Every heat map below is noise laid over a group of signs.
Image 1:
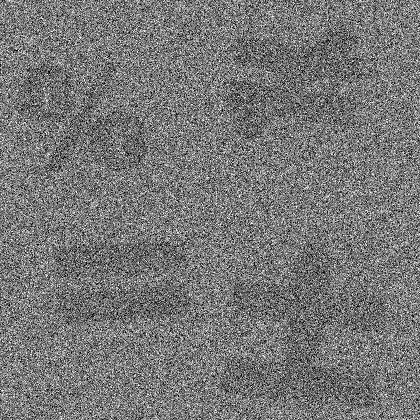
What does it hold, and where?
top left: percent sign; top right: not-equal sign; bottom left: equals sign; bottom right: plus-minus sign
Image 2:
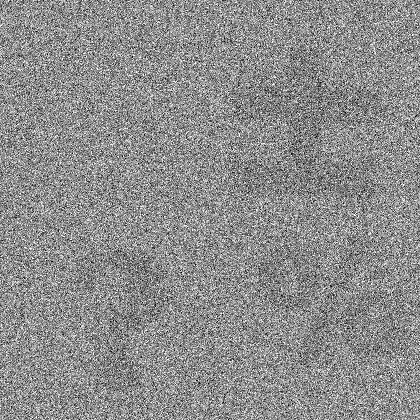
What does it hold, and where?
top right: plus-minus sign; bottom left: question mark; bottom right: percent sign
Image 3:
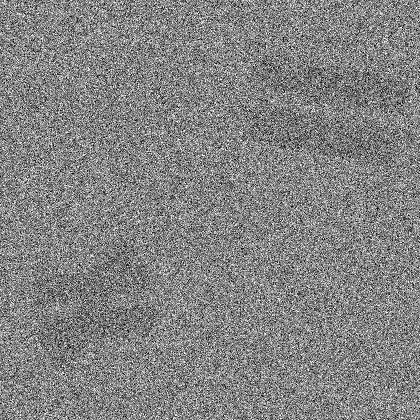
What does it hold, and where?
top right: equals sign; bottom left: not-equal sign
